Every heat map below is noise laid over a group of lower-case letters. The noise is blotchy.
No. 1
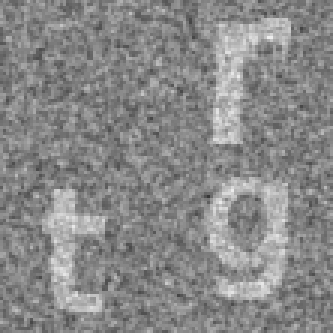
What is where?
top right: light r; bottom left: light t; bottom right: light g
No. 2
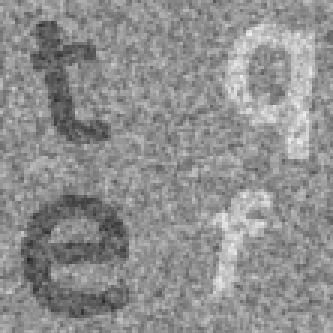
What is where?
top left: dark t; top right: light q; bottom left: dark e; bottom right: light f
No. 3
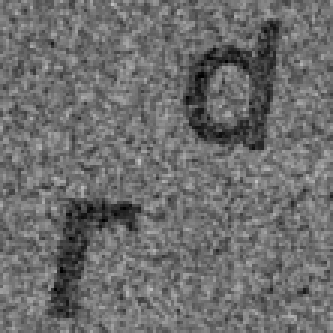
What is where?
top right: dark d; bottom left: dark r
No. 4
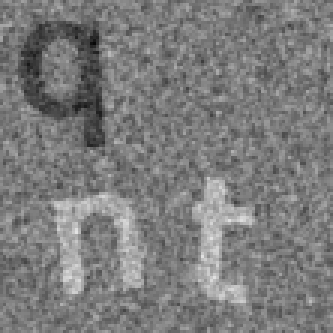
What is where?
top left: dark q; bottom left: light n; bottom right: light t
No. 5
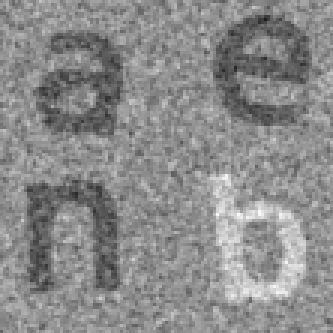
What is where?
top left: dark a; top right: dark e; bottom left: dark n; bottom right: light b
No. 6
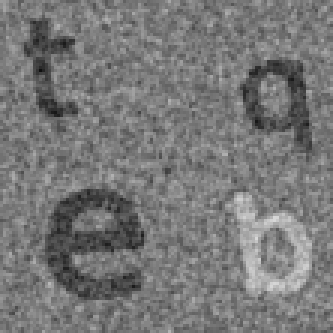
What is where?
top left: dark t; top right: dark q; bottom left: dark e; bottom right: light b
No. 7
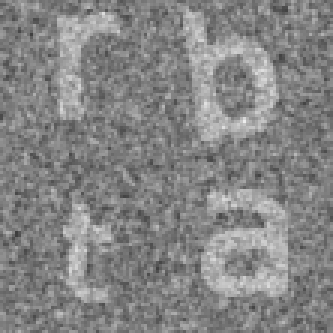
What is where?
top left: light r; top right: light b; bottom left: light t; bottom right: light a
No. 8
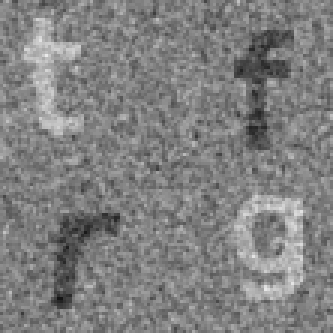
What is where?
top left: light t; top right: dark f; bottom left: dark r; bottom right: light g
